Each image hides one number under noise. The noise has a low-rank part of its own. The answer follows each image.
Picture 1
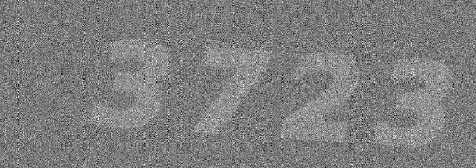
3723
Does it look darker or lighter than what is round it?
lighter
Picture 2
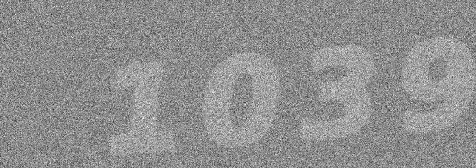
1039
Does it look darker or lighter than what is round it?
lighter
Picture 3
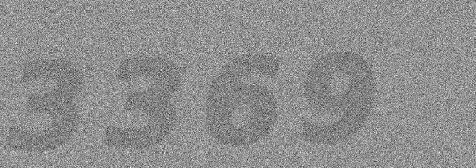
3369
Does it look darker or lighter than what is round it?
darker
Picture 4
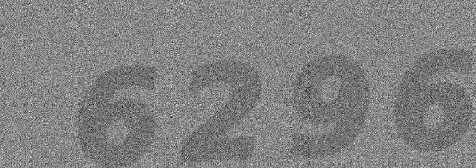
6296
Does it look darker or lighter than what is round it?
darker
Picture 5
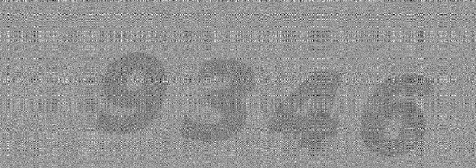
9346
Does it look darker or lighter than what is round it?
darker
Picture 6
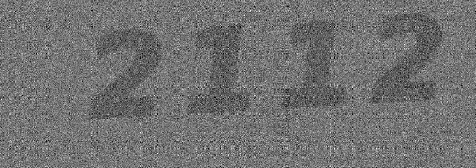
2112
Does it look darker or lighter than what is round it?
darker
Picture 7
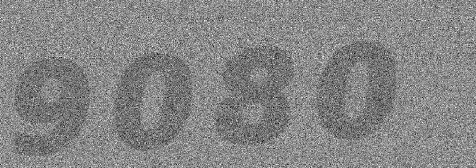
9080
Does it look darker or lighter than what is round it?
darker
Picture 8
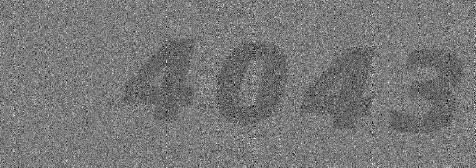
4043
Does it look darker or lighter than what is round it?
darker
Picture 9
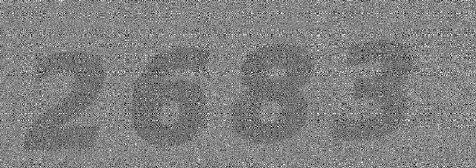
2683
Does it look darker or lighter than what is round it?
darker
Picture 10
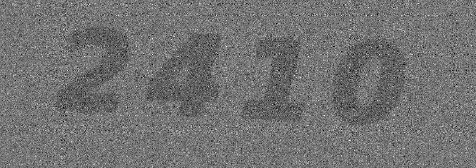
2410
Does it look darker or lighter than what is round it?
darker
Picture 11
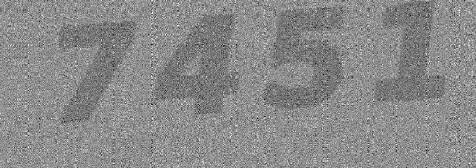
7451
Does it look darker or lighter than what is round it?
darker
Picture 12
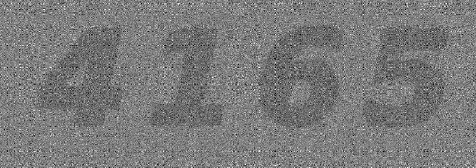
4165
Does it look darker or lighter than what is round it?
darker
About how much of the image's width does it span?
nearly all
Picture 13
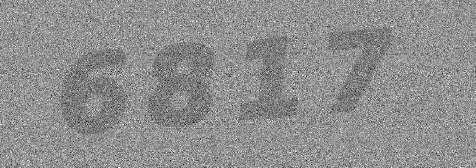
6817
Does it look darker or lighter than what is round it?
darker
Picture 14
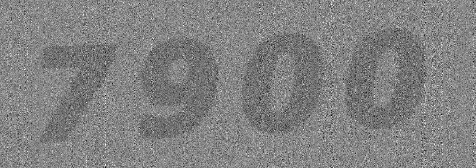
7900
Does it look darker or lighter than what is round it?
darker
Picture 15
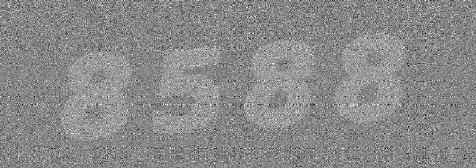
8588
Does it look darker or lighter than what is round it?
lighter
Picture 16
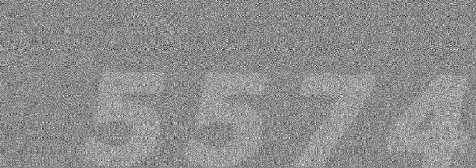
5574
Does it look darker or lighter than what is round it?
lighter
